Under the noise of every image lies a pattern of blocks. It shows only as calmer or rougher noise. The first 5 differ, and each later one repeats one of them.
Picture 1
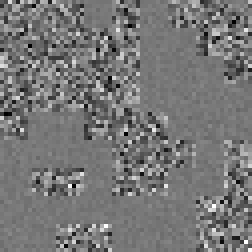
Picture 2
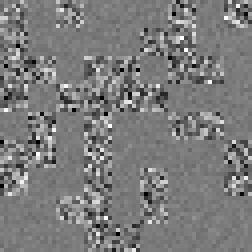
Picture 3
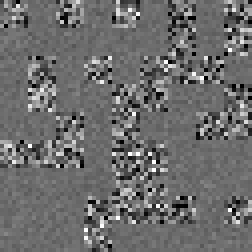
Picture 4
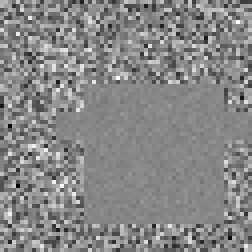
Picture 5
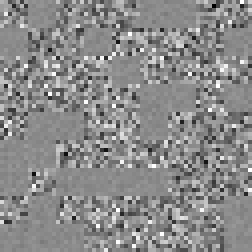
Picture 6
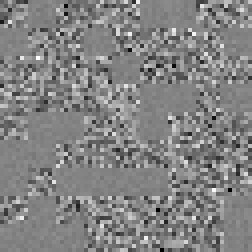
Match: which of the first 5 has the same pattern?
5
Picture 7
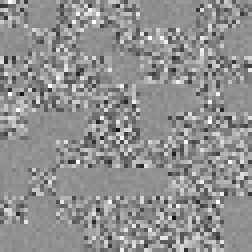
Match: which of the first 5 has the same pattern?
5
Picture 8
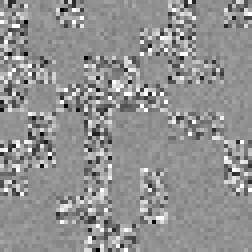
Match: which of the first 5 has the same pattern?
2
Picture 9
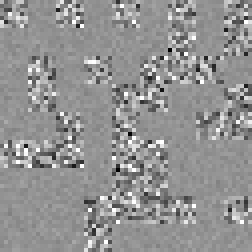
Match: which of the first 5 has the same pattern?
3
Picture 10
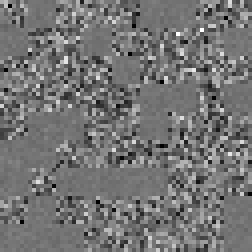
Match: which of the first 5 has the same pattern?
5
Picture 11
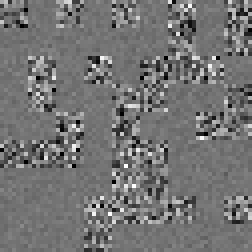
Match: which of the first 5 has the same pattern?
3
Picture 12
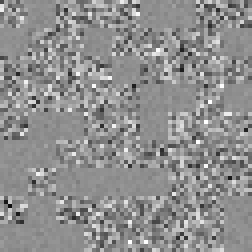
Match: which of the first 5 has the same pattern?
5
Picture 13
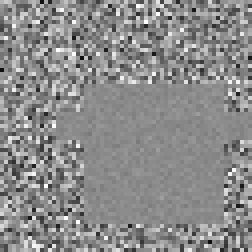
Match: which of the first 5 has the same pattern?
4
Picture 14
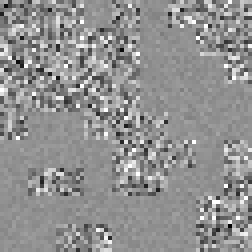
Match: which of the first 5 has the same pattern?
1
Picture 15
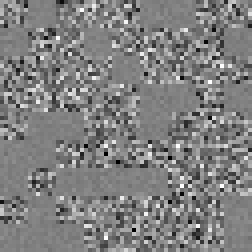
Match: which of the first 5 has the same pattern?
5
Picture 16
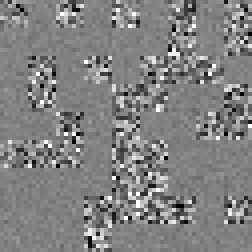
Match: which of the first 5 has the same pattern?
3
